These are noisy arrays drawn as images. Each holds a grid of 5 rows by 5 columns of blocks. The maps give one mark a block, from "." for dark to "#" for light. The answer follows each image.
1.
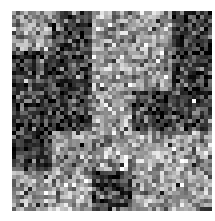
#.##.
..##.
..#..
.####
##.##
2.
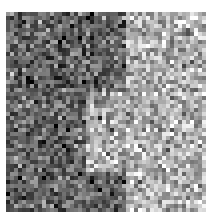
...##
...##
..###
..###
...##
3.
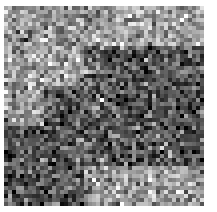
#####
##...
#....
.....
..###
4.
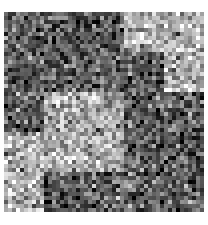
...##
....#
.##..
###..
#....
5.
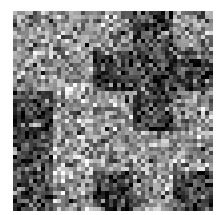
###.#
##...
.##.#
.####
.#.#.
